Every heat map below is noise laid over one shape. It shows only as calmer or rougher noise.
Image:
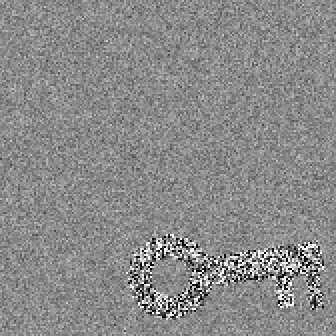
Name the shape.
key
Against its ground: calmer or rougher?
rougher
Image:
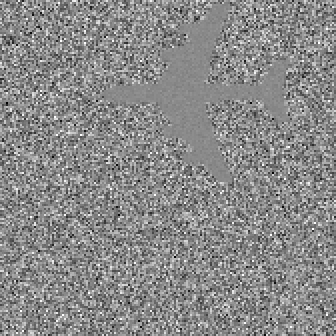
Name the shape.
airplane
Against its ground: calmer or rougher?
calmer
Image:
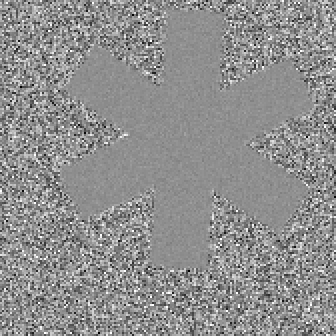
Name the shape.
asterisk
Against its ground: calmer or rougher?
calmer
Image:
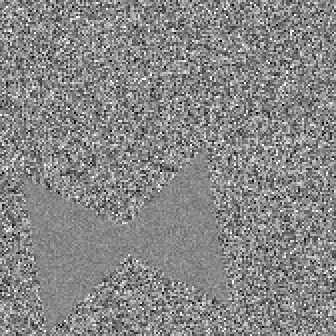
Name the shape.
bow tie
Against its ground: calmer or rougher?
calmer
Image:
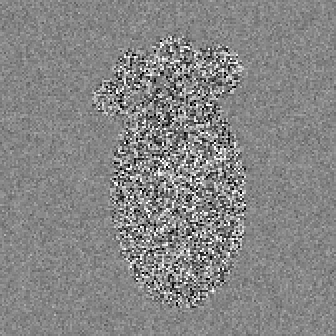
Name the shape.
footprint
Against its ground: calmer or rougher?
rougher
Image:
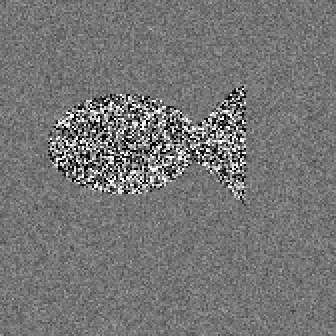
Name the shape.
fish
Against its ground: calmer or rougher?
rougher
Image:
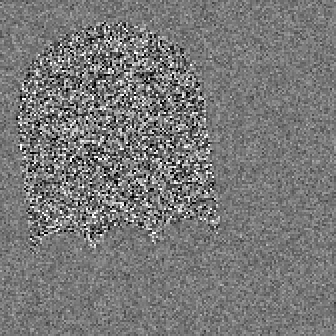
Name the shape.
ghost
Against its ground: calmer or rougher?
rougher
